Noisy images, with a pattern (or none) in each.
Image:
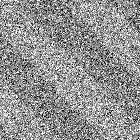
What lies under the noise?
diagonal stripes
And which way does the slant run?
top left to bottom right
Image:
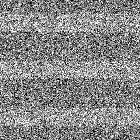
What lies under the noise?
horizontal stripes
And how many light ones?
3
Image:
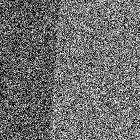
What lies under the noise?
a sharp edge
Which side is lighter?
right
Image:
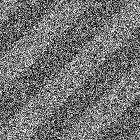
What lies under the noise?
diagonal stripes
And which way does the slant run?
bottom left to top right
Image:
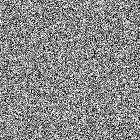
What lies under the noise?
only noise
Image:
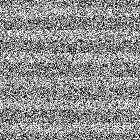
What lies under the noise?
horizontal stripes
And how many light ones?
6
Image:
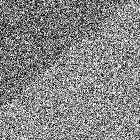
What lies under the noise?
a sharp edge
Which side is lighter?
bottom right
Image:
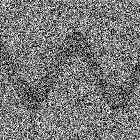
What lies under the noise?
a wavy band
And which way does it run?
left to right
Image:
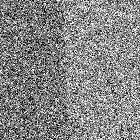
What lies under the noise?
a sharp edge
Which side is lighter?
right
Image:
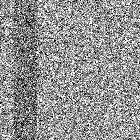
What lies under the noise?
one vertical stripe
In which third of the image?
left
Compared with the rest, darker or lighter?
darker
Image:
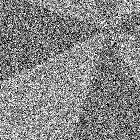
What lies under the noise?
spokes from one point
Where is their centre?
top right
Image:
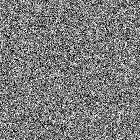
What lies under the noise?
only noise
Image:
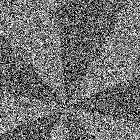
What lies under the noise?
spokes from one point
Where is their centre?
bottom middle
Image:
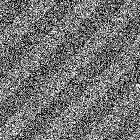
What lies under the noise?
diagonal stripes
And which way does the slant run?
bottom left to top right
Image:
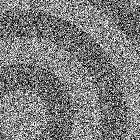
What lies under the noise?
rings round one point
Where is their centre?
bottom left
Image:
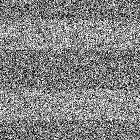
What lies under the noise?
horizontal stripes
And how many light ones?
2
